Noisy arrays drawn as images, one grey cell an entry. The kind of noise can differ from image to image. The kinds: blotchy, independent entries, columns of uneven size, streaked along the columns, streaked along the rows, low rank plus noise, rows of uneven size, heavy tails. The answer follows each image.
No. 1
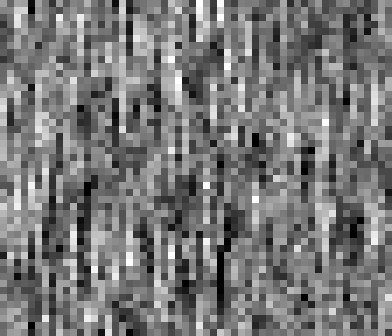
streaked along the columns
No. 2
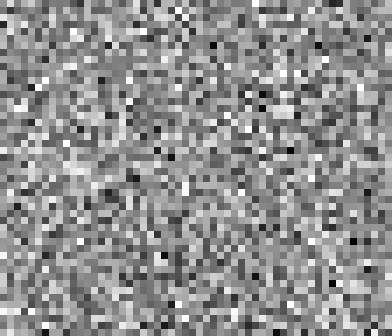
independent entries
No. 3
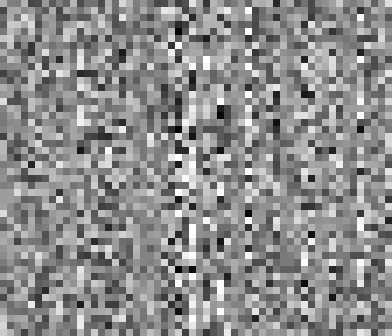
columns of uneven size
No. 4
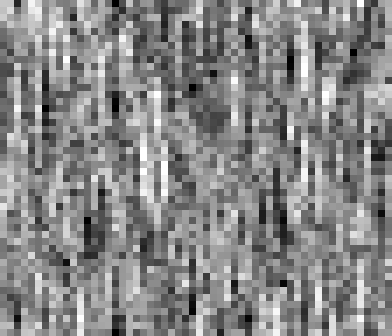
streaked along the columns
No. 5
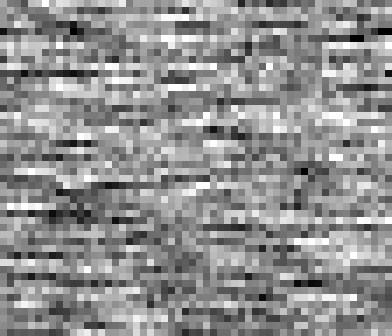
streaked along the rows
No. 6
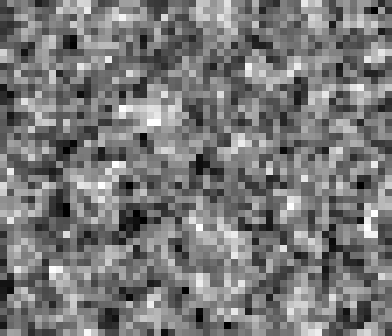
blotchy
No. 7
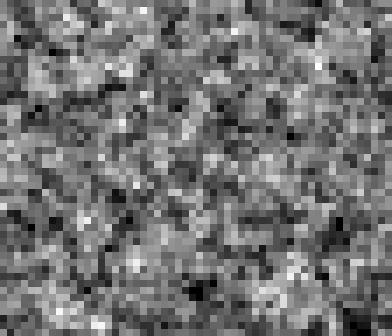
blotchy
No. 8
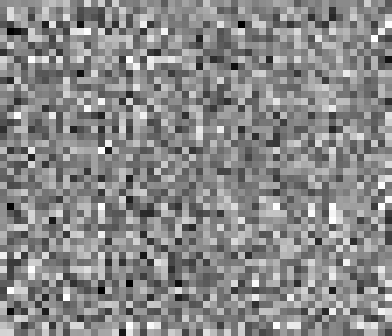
low rank plus noise
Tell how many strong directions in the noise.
two
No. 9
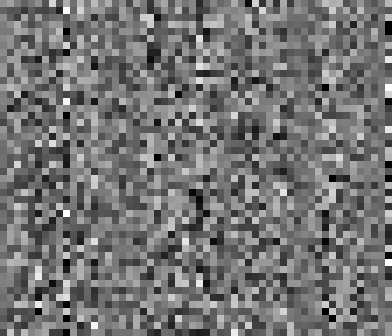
columns of uneven size
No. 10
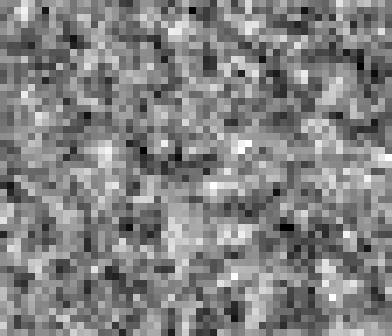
blotchy
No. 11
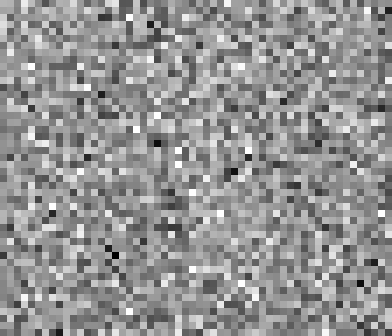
independent entries
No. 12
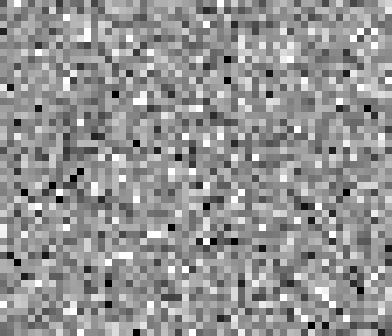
heavy tails
